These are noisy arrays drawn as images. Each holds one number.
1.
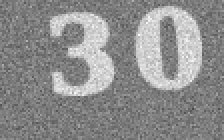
30
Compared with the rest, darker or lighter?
lighter
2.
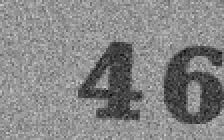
46
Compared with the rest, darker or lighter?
darker
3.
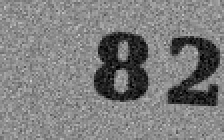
82
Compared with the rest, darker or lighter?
darker
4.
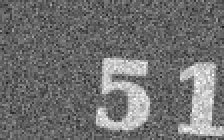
51
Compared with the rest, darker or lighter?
lighter
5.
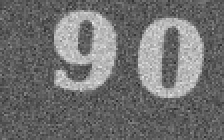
90
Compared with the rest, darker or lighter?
lighter
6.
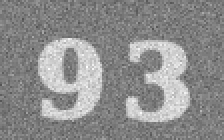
93
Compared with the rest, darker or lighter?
lighter
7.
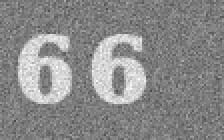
66
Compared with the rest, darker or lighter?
lighter
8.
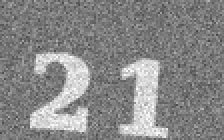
21
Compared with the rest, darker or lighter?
lighter
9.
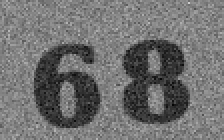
68
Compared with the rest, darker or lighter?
darker
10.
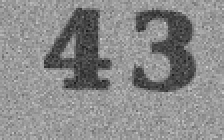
43
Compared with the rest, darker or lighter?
darker
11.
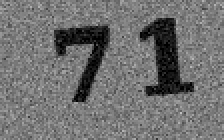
71
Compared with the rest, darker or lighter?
darker
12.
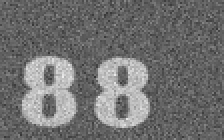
88
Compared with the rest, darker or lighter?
lighter
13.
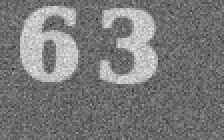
63
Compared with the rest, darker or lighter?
lighter
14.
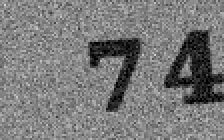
74
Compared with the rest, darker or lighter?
darker
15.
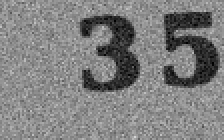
35
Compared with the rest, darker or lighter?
darker
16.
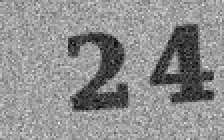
24
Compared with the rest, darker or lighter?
darker
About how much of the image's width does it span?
two thirds
